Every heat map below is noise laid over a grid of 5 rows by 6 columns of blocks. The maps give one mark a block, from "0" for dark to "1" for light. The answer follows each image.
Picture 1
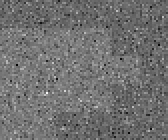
000000
111100
111110
111100
110000
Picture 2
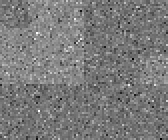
011000
111000
111001
000000
000000
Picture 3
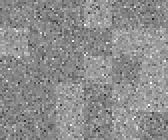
000100
100011
000101
001011
001010
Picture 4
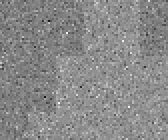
000110
000110
001111
001111
011111
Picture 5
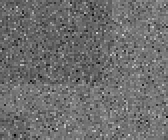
000011
000011
000011
111111
011111
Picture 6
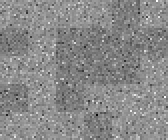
111101
010000
110001
010111
111011
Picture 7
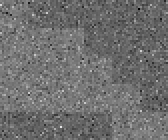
100000
111000
111100
111110
000011
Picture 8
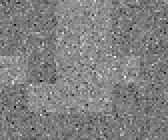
001100
001100
101110
011100
000000
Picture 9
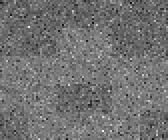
000000
001100
111111
110011
011110
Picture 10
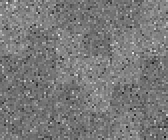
110001
101011
001110
000100
000010
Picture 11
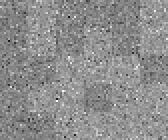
010001
010101
001110
011011
001111
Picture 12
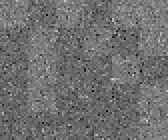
101011
010101
010010
010001
000001
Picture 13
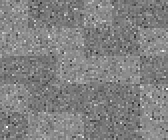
100100
111001
001110
100001
011001
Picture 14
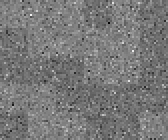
111010
011110
000110
110000
011001
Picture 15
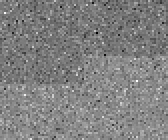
000000
000000
000111
111111
111111
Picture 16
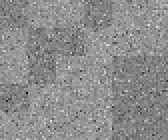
011011
100111
101100
011100
111100
